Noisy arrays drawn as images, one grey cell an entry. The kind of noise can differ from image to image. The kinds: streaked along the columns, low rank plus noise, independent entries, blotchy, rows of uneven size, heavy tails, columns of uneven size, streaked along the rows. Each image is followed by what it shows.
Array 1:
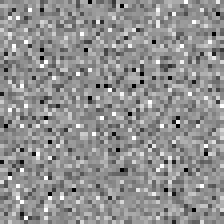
heavy tails
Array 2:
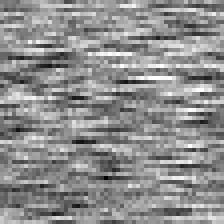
streaked along the rows
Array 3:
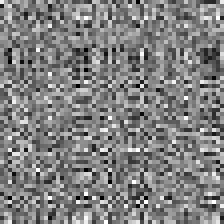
low rank plus noise
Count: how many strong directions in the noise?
one
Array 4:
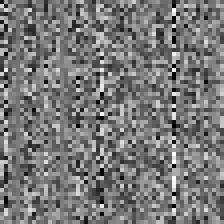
columns of uneven size
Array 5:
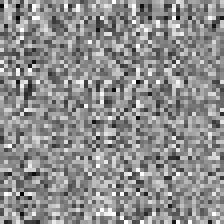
low rank plus noise
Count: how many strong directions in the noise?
three or four
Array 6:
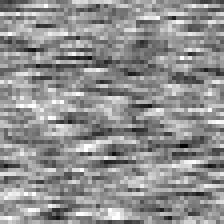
streaked along the rows
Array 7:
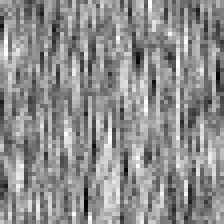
streaked along the columns
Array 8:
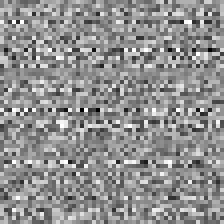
rows of uneven size
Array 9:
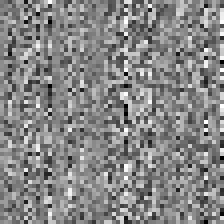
columns of uneven size
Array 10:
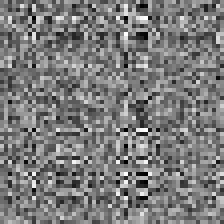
low rank plus noise
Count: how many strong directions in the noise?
one
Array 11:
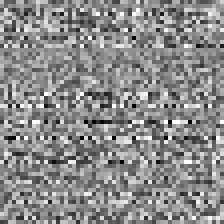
rows of uneven size
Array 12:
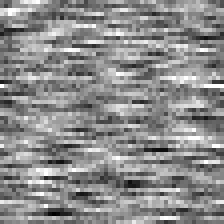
streaked along the rows
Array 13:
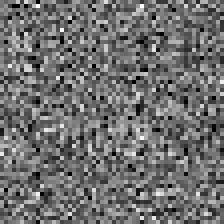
low rank plus noise
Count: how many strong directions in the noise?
three or four
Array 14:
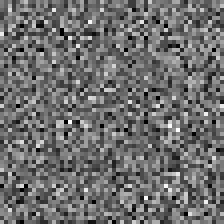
low rank plus noise
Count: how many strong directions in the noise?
five to eight
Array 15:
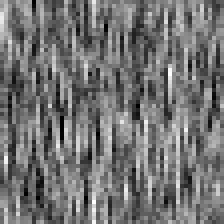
streaked along the columns
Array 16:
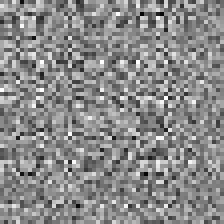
low rank plus noise
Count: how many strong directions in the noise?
two
